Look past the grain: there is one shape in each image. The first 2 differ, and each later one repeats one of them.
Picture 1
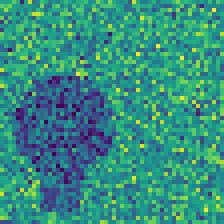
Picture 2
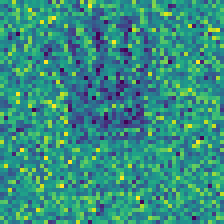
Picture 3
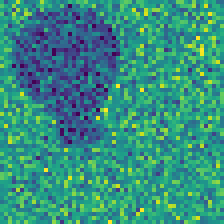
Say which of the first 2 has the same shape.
1
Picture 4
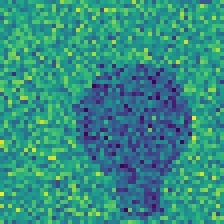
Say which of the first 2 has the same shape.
1
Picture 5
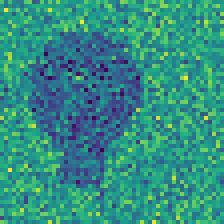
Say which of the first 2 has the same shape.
1
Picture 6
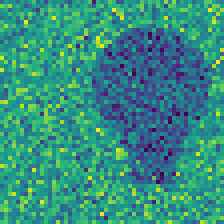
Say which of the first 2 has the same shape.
1
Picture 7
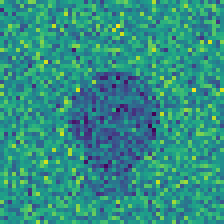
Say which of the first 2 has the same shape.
1
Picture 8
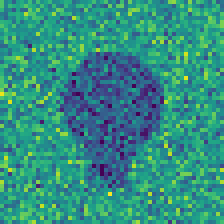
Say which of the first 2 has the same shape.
1
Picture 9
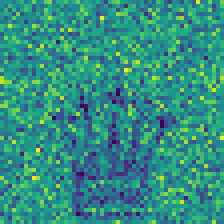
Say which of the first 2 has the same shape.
2
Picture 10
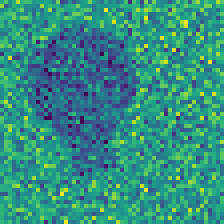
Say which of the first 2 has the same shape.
1
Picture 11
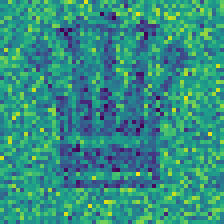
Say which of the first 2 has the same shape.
2
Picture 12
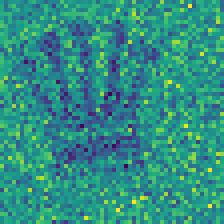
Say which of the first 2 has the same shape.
2
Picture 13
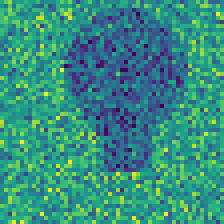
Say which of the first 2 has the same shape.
1
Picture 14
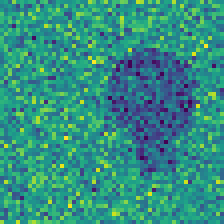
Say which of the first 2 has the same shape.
1
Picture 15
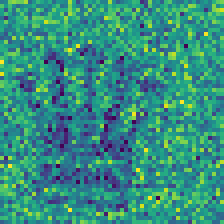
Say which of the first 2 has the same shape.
2
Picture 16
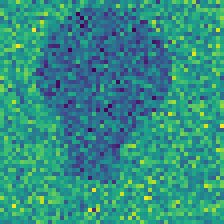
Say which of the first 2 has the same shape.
1
